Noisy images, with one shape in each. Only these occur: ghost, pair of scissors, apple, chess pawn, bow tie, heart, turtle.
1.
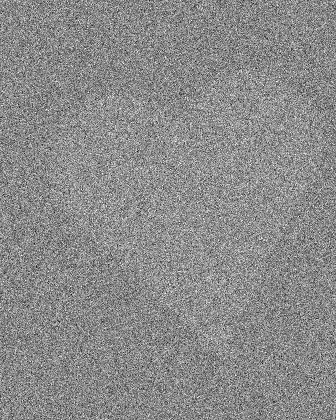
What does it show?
light heart
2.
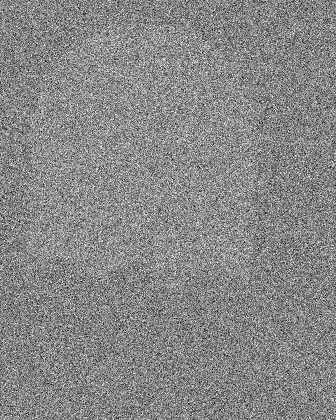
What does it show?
light ghost
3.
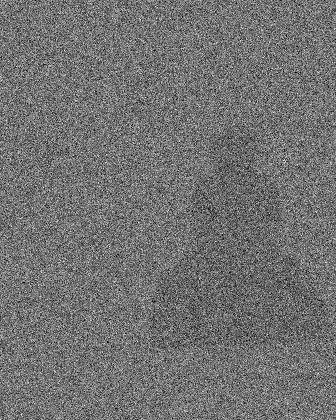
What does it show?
dark chess pawn
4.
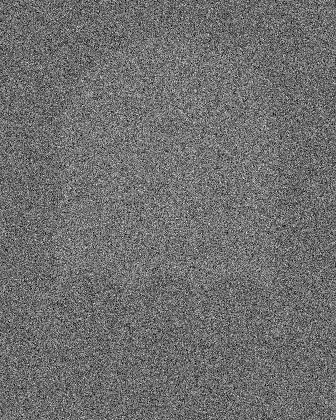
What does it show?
light ghost
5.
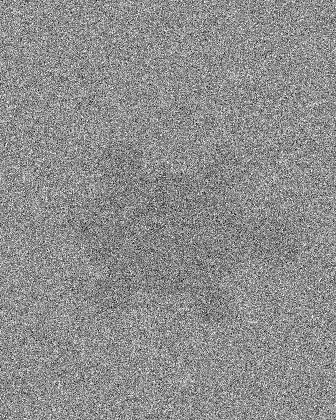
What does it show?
dark turtle
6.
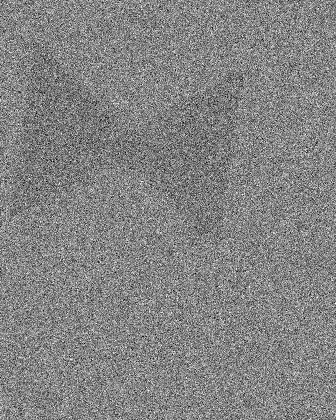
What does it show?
dark bow tie
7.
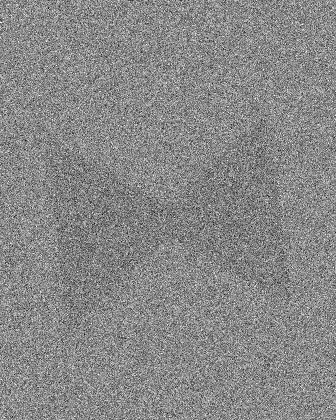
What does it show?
dark bow tie
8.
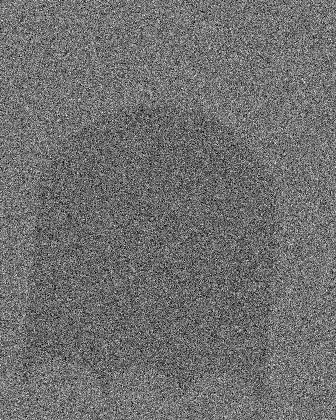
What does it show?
dark ghost
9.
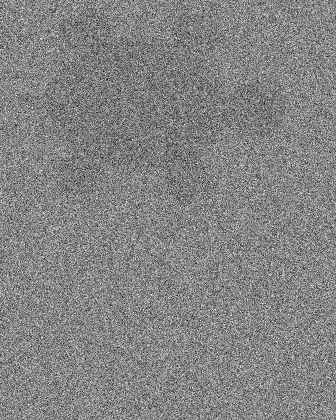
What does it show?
dark turtle
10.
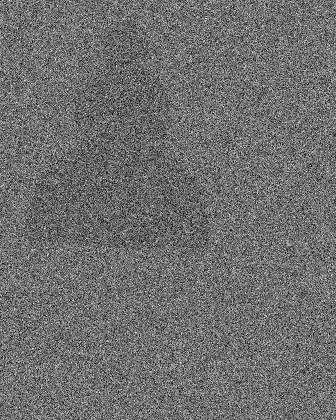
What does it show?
dark chess pawn
